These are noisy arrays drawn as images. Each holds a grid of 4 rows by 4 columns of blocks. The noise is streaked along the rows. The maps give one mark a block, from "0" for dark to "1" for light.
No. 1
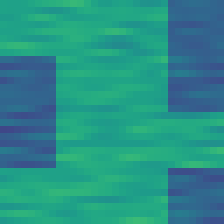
1 1 1 0
0 1 1 0
0 1 1 1
1 1 1 0
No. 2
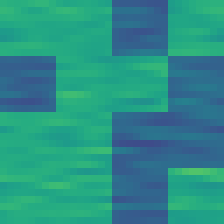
1 1 0 1
0 1 1 0
1 1 0 0
1 1 0 1
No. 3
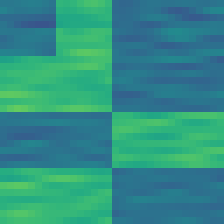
0 1 0 0
1 1 0 0
0 0 1 1
1 1 0 0
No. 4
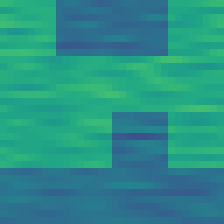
1 0 0 1
1 1 1 1
1 1 0 1
0 0 0 0
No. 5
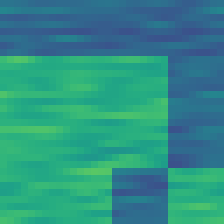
0 0 0 0
1 1 1 0
1 1 1 0
1 1 0 1
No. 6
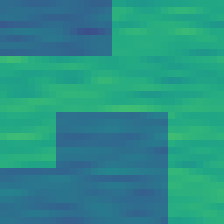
0 0 1 1
1 1 1 1
1 0 0 1
0 0 0 1
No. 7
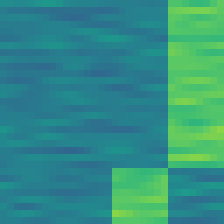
0 0 0 1
0 0 0 1
0 0 0 1
0 0 1 0
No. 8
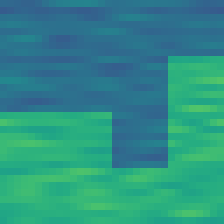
0 0 0 0
0 0 0 1
1 1 0 1
1 1 1 1
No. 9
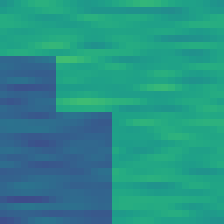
1 1 1 1
0 1 1 1
0 0 1 1
0 0 1 1
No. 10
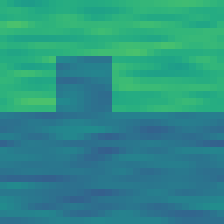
1 1 1 1
1 0 1 1
0 0 0 0
0 0 0 0
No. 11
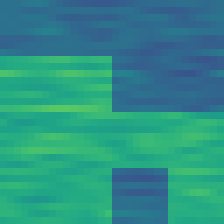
0 0 0 0
1 1 0 0
1 1 1 1
1 1 0 1
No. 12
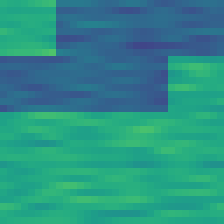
1 0 0 0
0 0 0 1
1 1 1 1
1 1 1 1
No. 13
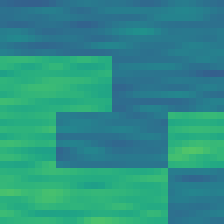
0 0 0 0
1 1 0 0
1 0 0 1
1 1 1 0
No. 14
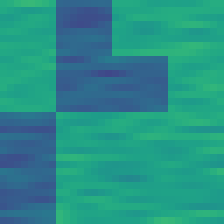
1 0 1 1
1 0 0 1
0 1 1 1
0 1 1 1
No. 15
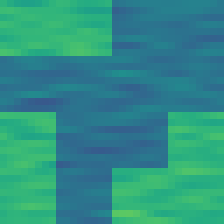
1 1 0 0
0 0 0 0
1 0 0 1
1 0 1 1
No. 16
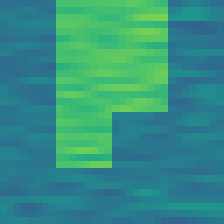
0 1 1 0
0 1 1 0
0 1 0 0
0 0 0 0
